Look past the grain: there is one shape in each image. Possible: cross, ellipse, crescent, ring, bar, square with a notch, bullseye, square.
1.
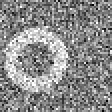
ring
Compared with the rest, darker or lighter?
lighter
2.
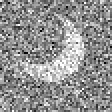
crescent
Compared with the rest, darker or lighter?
lighter
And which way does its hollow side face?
up and left
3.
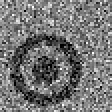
bullseye
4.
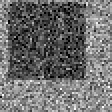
square
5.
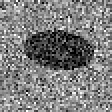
ellipse
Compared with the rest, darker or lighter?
darker
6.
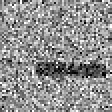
bar
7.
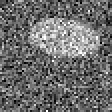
ellipse
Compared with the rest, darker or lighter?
lighter
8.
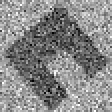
square with a notch
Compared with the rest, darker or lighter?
darker
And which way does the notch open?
down and right
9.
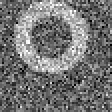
ring
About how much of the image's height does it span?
two thirds
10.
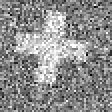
cross
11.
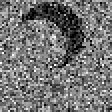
crescent
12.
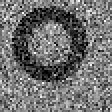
ring
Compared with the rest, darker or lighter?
darker
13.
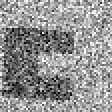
square with a notch
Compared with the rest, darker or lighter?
darker
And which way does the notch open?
right
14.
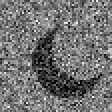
crescent
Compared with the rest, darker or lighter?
darker
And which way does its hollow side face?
up and right
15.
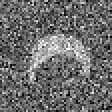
crescent
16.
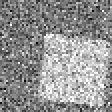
square
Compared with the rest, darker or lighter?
lighter
